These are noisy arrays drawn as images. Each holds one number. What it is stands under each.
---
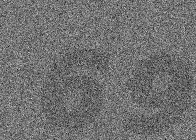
69
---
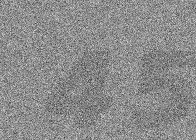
45
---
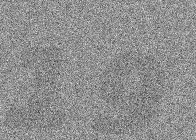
19
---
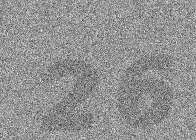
26
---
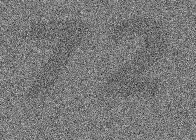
72
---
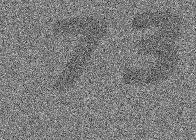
73
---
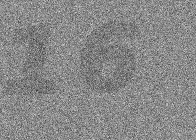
16
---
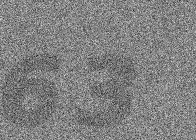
63
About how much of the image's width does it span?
two thirds
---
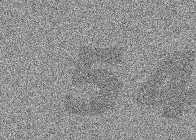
54
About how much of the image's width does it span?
two thirds
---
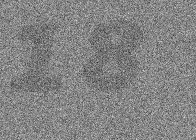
18
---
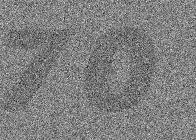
70
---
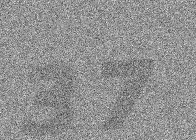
37
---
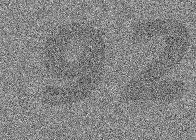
92
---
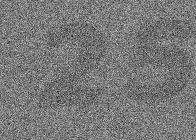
25
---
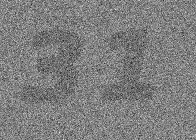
31
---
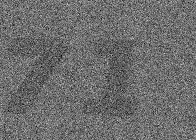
71
